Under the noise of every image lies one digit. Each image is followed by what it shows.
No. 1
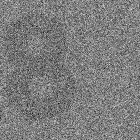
8
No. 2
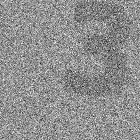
3
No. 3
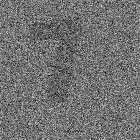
7
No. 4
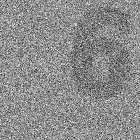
6
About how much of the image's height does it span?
two thirds
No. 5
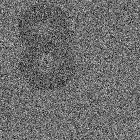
8
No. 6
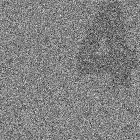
4
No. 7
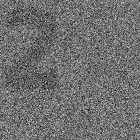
2
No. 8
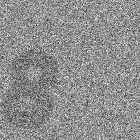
8
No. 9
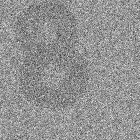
8
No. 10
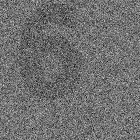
6
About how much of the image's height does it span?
two thirds
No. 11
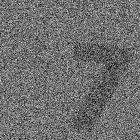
7
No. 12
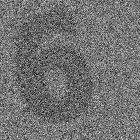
6
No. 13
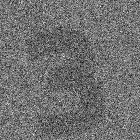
3
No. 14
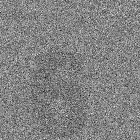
6
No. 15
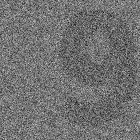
9
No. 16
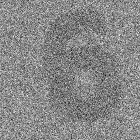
6
